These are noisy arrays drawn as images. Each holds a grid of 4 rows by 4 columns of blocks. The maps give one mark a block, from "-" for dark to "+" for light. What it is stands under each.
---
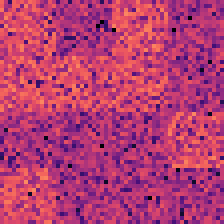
+-+-
+++-
---+
+---
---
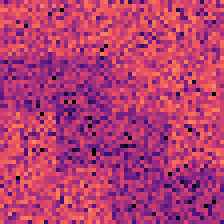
++++
--++
+--+
++--
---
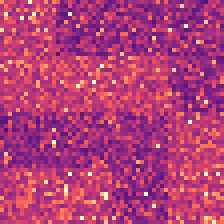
+---
+++-
---+
++-+
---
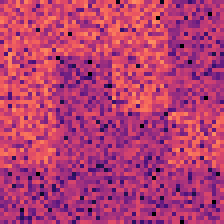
+++-
+-+-
+--+
----
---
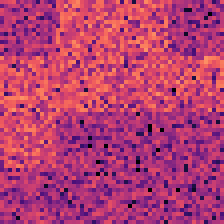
-++-
++++
+---
----
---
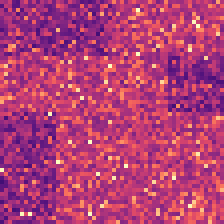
--++
+++-
-+++
-+++
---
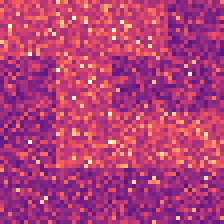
+++-
-+--
-+++
----
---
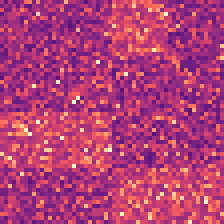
--+-
----
++--
--++
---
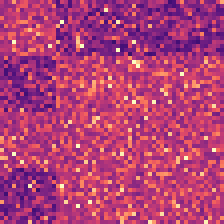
+---
-+++
++++
-+++
